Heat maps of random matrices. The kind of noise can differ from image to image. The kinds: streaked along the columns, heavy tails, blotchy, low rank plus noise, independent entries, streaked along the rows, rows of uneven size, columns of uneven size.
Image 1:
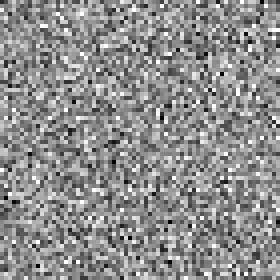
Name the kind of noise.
independent entries
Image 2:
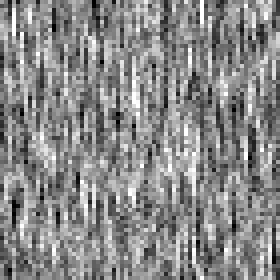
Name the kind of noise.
streaked along the columns
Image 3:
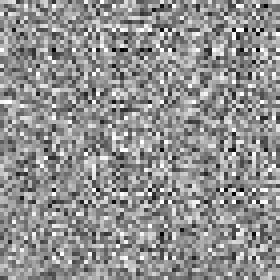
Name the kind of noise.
low rank plus noise
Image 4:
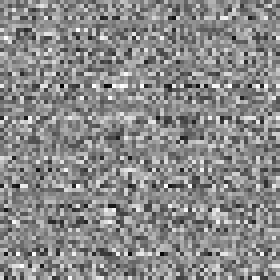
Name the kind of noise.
rows of uneven size
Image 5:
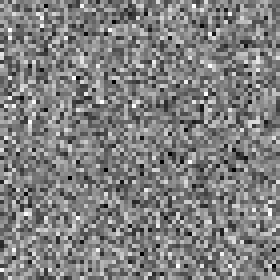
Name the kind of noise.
independent entries
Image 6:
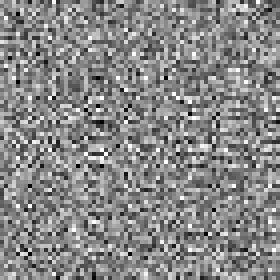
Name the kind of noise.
low rank plus noise
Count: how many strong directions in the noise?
one
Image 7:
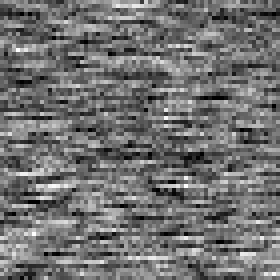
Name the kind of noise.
streaked along the rows
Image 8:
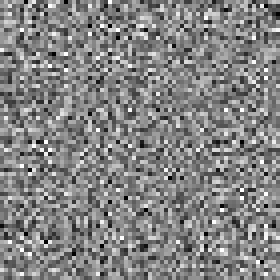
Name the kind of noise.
low rank plus noise
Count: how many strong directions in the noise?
three or four
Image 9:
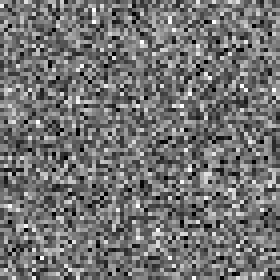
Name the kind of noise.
independent entries
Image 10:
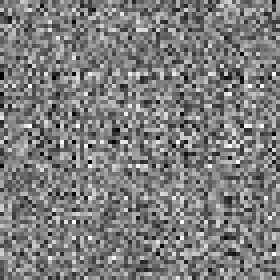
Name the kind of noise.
low rank plus noise
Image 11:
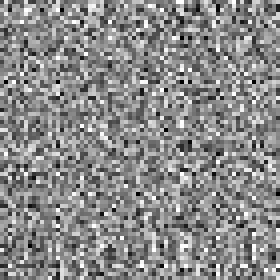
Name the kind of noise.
low rank plus noise
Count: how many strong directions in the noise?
two
